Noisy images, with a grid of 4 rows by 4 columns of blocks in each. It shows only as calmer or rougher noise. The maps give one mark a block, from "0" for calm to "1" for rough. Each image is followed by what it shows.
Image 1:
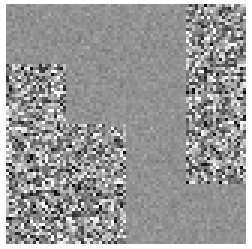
0 0 0 1
1 0 0 1
1 1 0 1
1 1 0 0
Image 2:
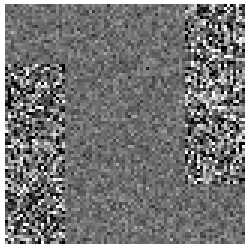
0 0 0 1
1 0 0 1
1 0 0 1
1 0 0 0
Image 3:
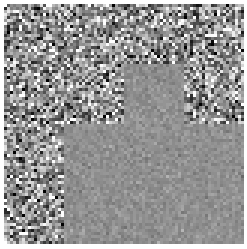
1 1 1 1
1 1 0 1
1 0 0 0
1 0 0 0
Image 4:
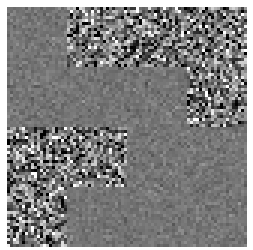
0 1 1 1
0 0 0 1
1 1 0 0
1 0 0 0
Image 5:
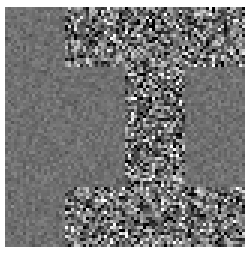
0 1 1 1
0 0 1 0
0 0 1 0
0 1 1 1
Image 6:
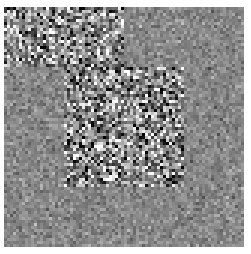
1 1 0 0
0 1 1 0
0 1 1 0
0 0 0 0
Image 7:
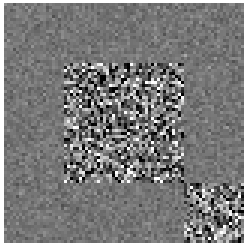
0 0 0 0
0 1 1 0
0 1 1 0
0 0 0 1
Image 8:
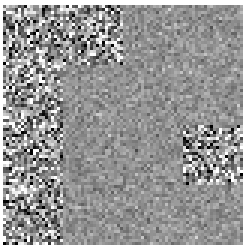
1 1 0 0
1 0 0 0
1 0 0 1
1 0 0 0
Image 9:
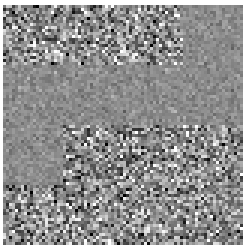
1 1 1 0
0 0 0 0
0 1 1 1
1 1 1 1
